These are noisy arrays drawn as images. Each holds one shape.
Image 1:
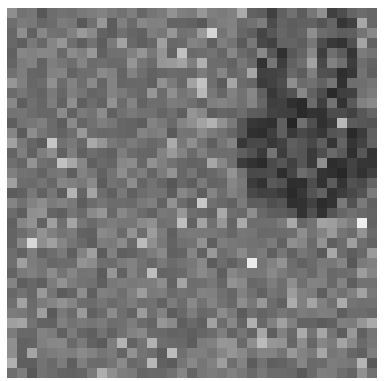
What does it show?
dark rabbit's head
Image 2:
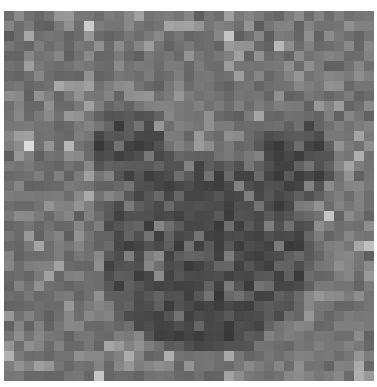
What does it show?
dark bear's head
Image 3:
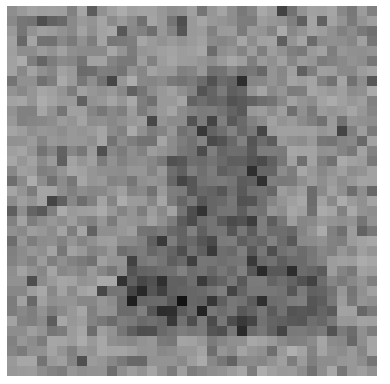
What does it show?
dark chess pawn
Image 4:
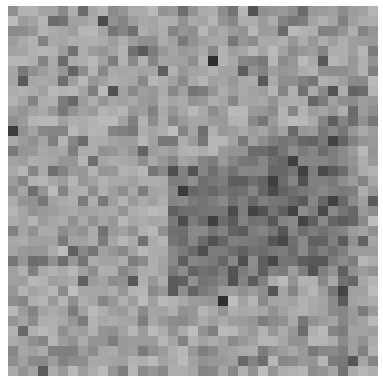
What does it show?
dark flag
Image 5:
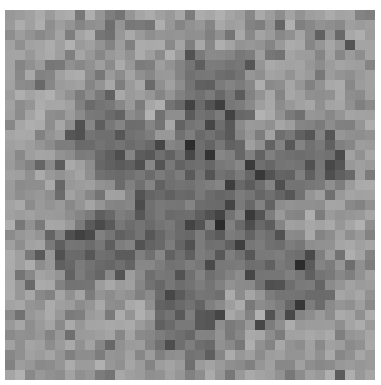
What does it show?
dark asterisk
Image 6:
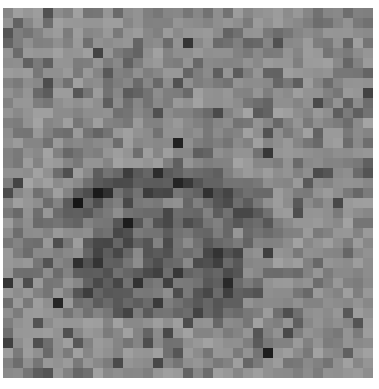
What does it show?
dark telephone
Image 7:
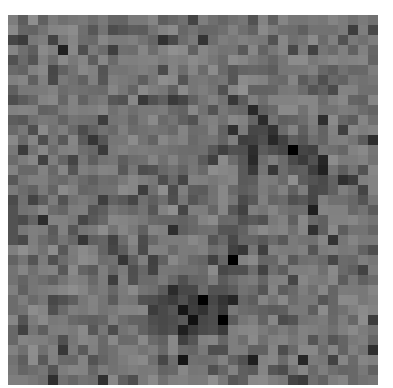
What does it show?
dark musical note
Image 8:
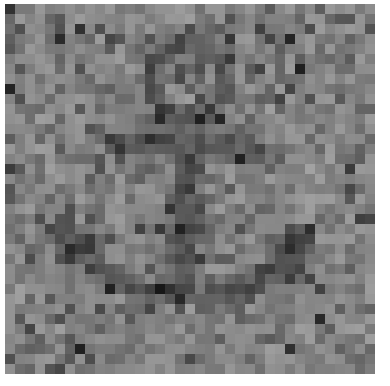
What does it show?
dark anchor
